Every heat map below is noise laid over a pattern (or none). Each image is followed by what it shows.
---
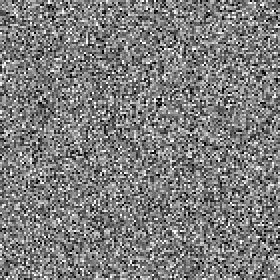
only noise
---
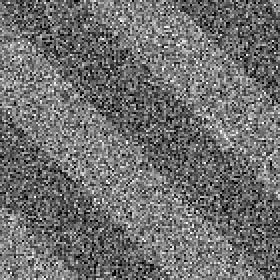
diagonal stripes
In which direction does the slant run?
top left to bottom right
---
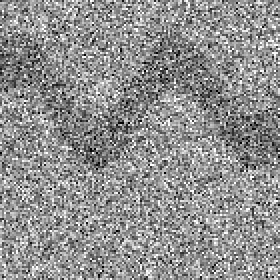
a wavy band
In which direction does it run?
left to right
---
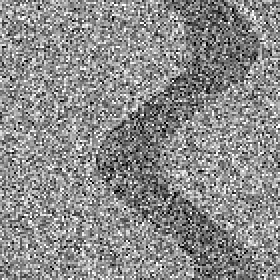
a wavy band
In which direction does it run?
top to bottom
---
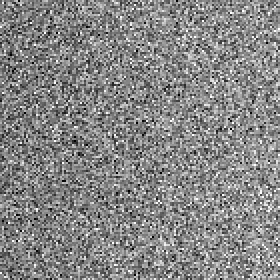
a smooth slope
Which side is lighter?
right
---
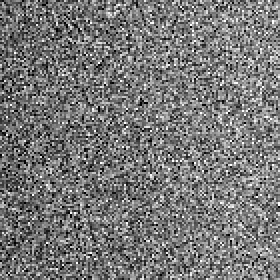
a smooth slope
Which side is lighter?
right
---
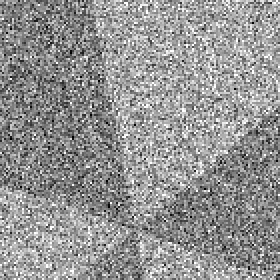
spokes from one point
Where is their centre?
bottom middle
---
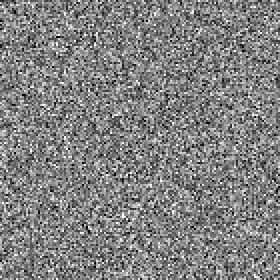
only noise
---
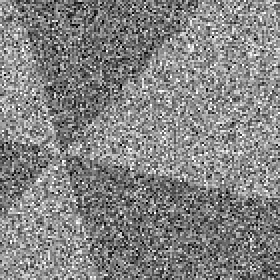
spokes from one point
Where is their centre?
middle left
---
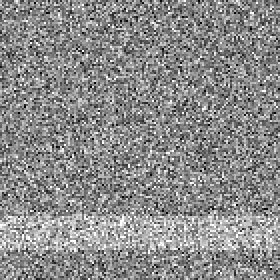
one horizontal stripe
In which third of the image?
bottom
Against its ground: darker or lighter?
lighter
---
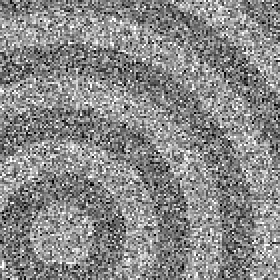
rings round one point
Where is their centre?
bottom left
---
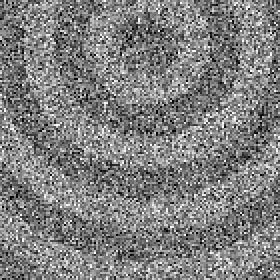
rings round one point
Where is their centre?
top middle
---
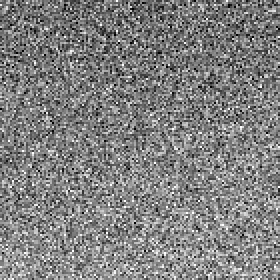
a smooth slope
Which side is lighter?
bottom
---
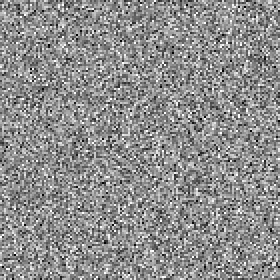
only noise
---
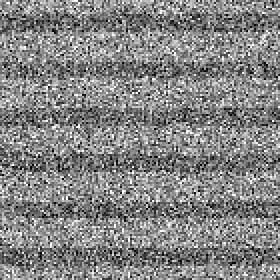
horizontal stripes
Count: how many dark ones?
6
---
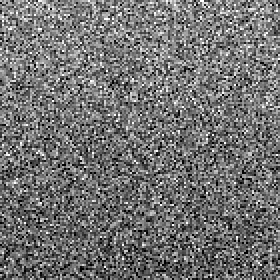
a smooth slope
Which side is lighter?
top
